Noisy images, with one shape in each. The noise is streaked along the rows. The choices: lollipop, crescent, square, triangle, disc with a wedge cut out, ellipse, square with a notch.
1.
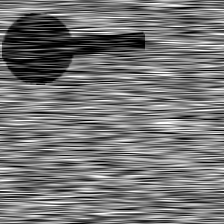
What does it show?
dark lollipop
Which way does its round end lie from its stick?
left
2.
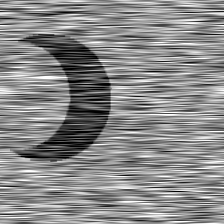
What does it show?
dark crescent
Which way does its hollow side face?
left
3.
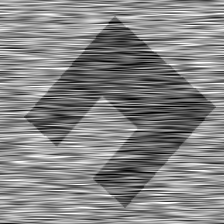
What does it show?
dark square with a notch
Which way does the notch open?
down and left
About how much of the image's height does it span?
nearly all
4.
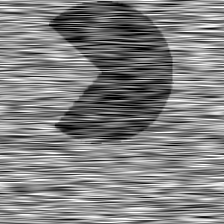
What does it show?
dark disc with a wedge cut out
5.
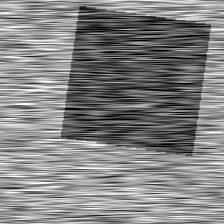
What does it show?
dark square
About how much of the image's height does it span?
two thirds
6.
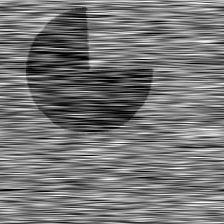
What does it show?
dark disc with a wedge cut out
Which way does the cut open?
up and right
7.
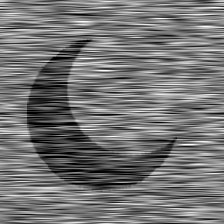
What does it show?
dark crescent
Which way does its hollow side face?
up and right
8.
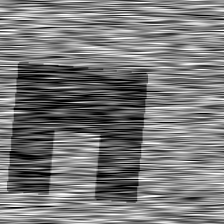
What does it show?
dark square with a notch
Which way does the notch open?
down
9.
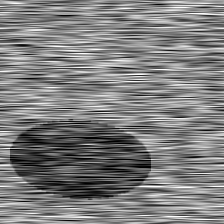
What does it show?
dark ellipse
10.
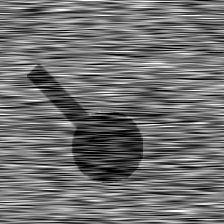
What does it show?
dark lollipop
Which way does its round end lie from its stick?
down and right
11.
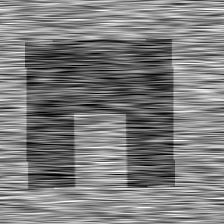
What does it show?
dark square with a notch
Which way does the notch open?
down
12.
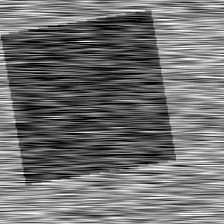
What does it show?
dark square
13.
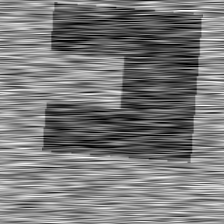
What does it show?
dark square with a notch
